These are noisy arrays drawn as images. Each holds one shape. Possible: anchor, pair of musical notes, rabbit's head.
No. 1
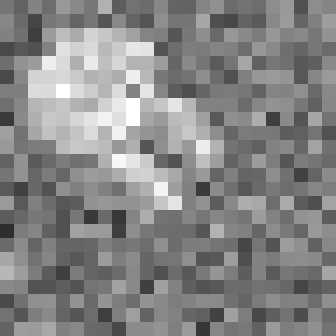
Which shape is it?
rabbit's head
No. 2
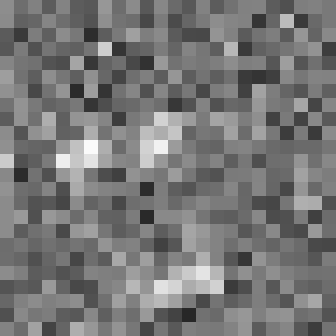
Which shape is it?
pair of musical notes
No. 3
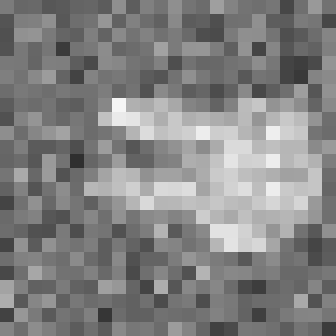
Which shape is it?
rabbit's head
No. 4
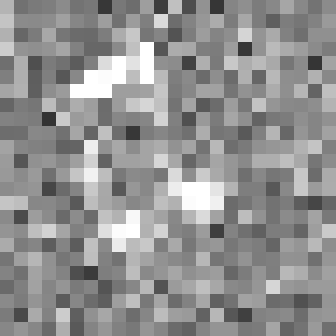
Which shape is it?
pair of musical notes
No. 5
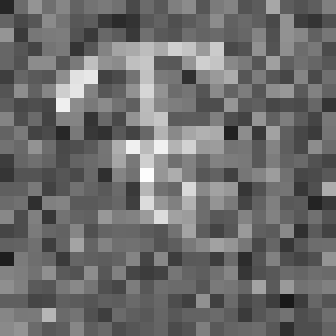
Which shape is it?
anchor
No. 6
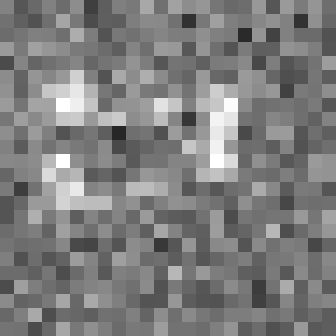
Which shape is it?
pair of musical notes
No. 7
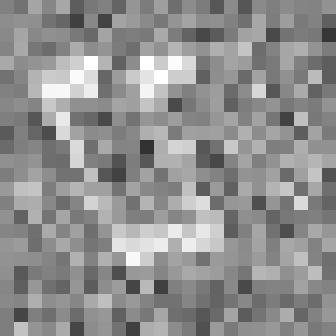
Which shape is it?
pair of musical notes
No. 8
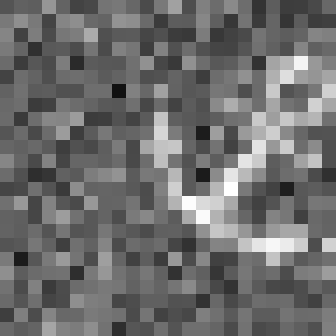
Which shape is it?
anchor
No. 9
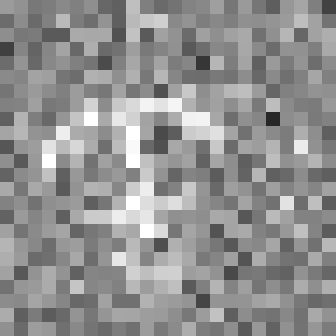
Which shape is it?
anchor
